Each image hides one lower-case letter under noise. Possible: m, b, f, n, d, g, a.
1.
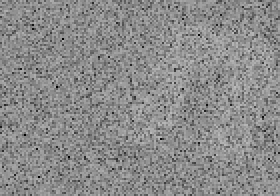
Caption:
light n
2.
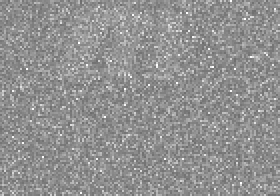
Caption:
light m, top middle
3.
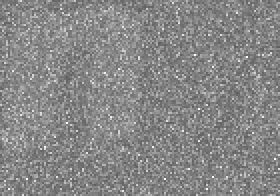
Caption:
light n
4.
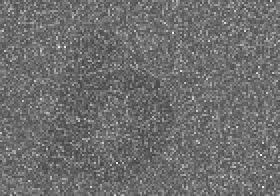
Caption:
dark b
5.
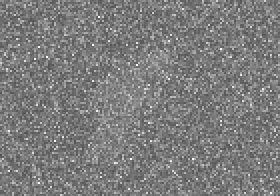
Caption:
light f
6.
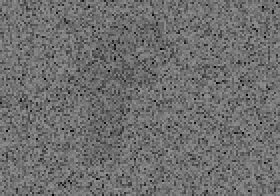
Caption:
dark f
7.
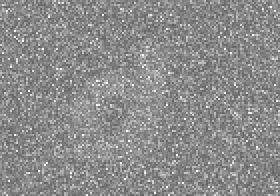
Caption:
light d
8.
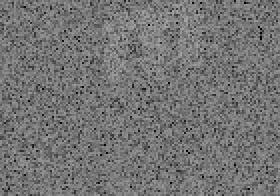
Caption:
light m, top middle
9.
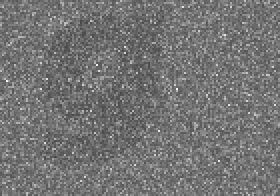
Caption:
dark g
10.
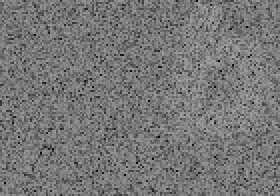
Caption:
light b
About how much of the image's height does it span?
two thirds
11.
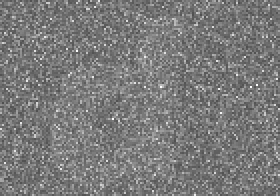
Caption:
light d
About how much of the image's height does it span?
nearly all
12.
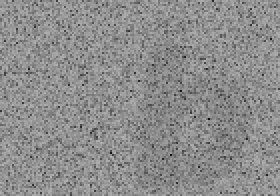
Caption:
dark b
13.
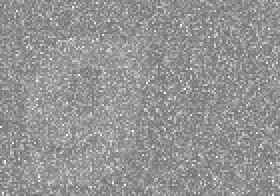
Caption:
light g
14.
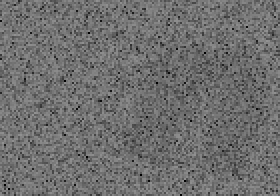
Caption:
dark n
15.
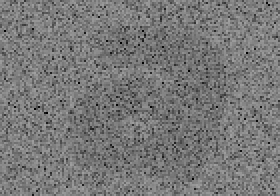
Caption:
dark a
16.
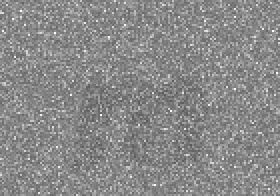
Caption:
dark m
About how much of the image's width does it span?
half
